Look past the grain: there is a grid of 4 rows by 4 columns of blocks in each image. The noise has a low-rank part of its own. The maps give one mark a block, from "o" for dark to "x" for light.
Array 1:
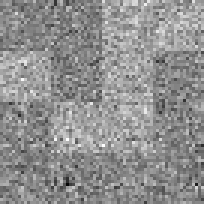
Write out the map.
o o x x
x o x o
o x x o
o o o o
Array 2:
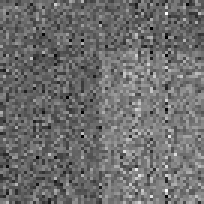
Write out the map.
o o o o
o o x x
o o x x
o o x x
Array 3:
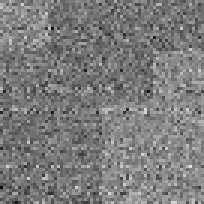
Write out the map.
x o o o
o o o x
o o x x
o o x x
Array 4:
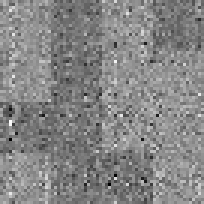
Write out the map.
x o x o
x o x x
o o x x
x o o x
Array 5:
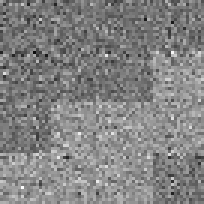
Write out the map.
o o o o
o o o x
o x x x
x x x o
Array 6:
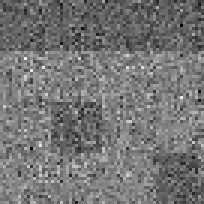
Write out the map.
o o o o
x x x x
x o x x
x x x o
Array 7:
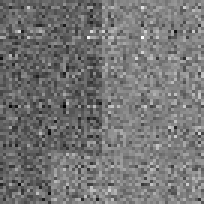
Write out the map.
o o x x
o o x x
o o x x
o x x x
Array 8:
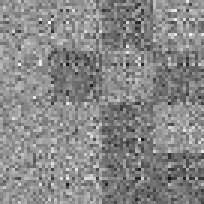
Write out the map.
x x o x
x o x o
x x o x
x x o o
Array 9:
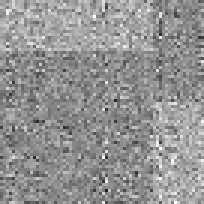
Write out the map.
x x x o
o o o o
o o o x
o o o x
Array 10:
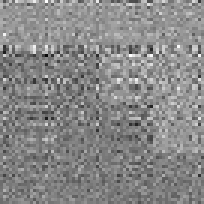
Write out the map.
x x x x
o o x x
o o o x
o o o o
